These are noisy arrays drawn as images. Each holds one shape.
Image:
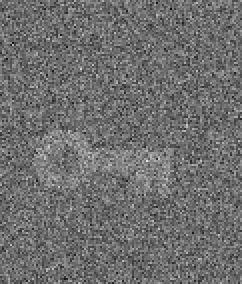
key
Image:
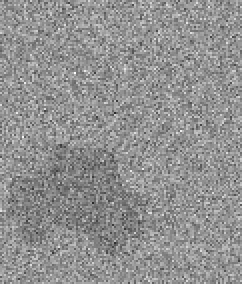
car
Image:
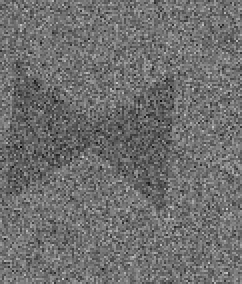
bow tie
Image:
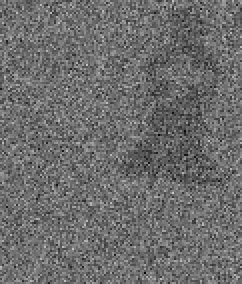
chess bishop
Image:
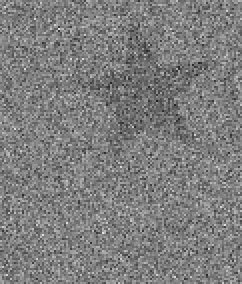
star
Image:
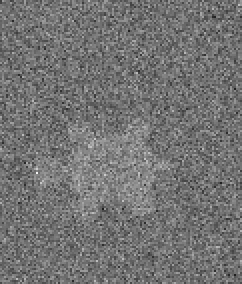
turtle
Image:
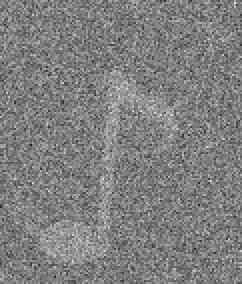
musical note
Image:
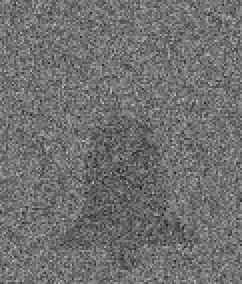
bell
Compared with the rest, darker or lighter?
darker
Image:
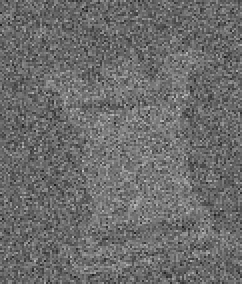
chess rook
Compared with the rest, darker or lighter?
lighter
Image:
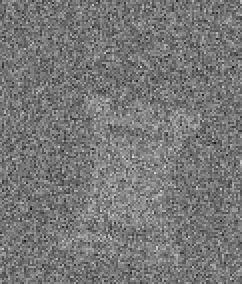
chess rook
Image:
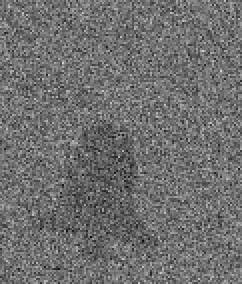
bell
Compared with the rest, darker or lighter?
darker
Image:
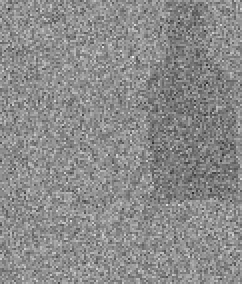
bottle
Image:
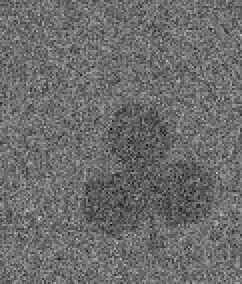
club
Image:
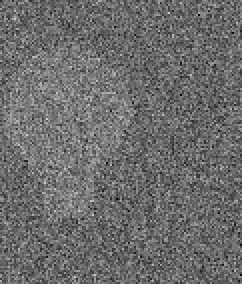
light bulb
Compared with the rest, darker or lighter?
lighter
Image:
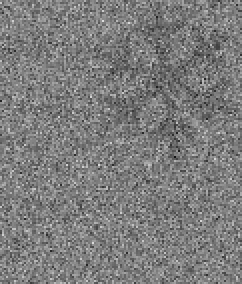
snowflake
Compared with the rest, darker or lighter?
darker
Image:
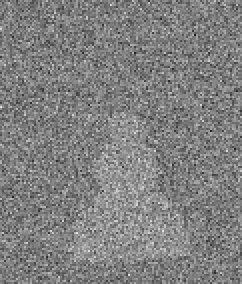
chess pawn
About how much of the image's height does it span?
half
